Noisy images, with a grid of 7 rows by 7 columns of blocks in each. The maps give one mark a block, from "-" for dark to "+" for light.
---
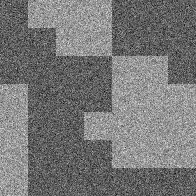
- + + + - - -
- - + + - - -
- - - - + + -
+ - - - + + +
+ - - + + + +
+ - - - + + +
+ - - - - - -
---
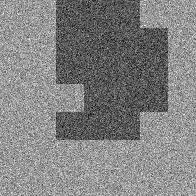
+ + - - - + +
+ + - - - - +
+ + - - - - +
+ + + - - - +
+ + - - - + +
+ + + + + + +
+ + + + + + +
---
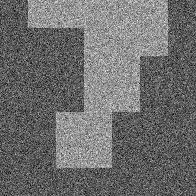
- + + + + + -
- - - + + + -
- - - + + - -
- - - + + - -
- - + + - - -
- - + + - - -
- - - - - - -
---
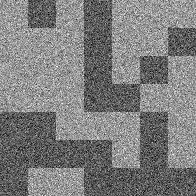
+ - + - + + +
+ + + - + + -
+ + + - + - +
+ + + - - + +
- - + + + - +
- - - - + - +
- + + - - - -
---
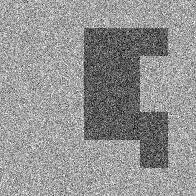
+ + + + + + +
+ + + - - - +
+ + + - - + +
+ + + - - + +
+ + + - - - +
+ + + + + - +
+ + + + + + +
